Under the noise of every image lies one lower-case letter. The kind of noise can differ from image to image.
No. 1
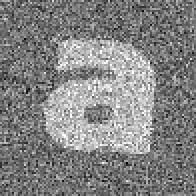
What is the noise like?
low rank plus noise
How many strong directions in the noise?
one
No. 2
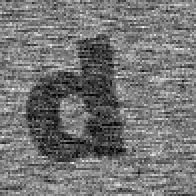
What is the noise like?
streaked along the rows
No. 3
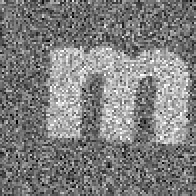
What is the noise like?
low rank plus noise
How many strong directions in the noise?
two
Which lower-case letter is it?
m
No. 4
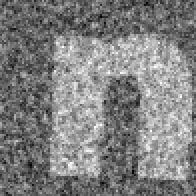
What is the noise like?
blotchy
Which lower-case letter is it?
n
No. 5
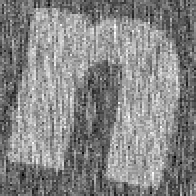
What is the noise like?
streaked along the columns
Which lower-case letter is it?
n
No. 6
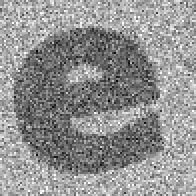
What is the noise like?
independent entries
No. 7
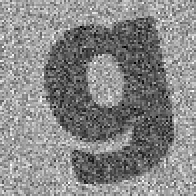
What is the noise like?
low rank plus noise
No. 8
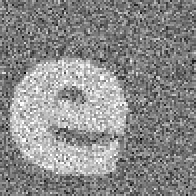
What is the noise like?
low rank plus noise
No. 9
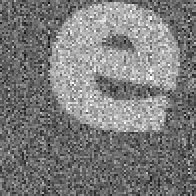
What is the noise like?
columns of uneven size
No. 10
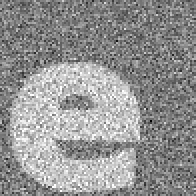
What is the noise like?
low rank plus noise
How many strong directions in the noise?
two
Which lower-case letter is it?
e
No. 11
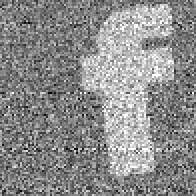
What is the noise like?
rows of uneven size
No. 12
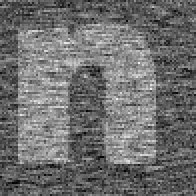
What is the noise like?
streaked along the rows
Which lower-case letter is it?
n
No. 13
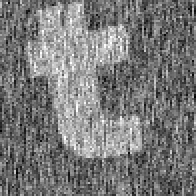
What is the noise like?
streaked along the columns
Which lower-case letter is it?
t
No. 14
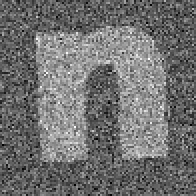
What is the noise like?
low rank plus noise
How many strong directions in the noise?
one
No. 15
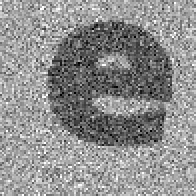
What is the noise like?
low rank plus noise
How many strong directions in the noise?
five to eight
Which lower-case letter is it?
e
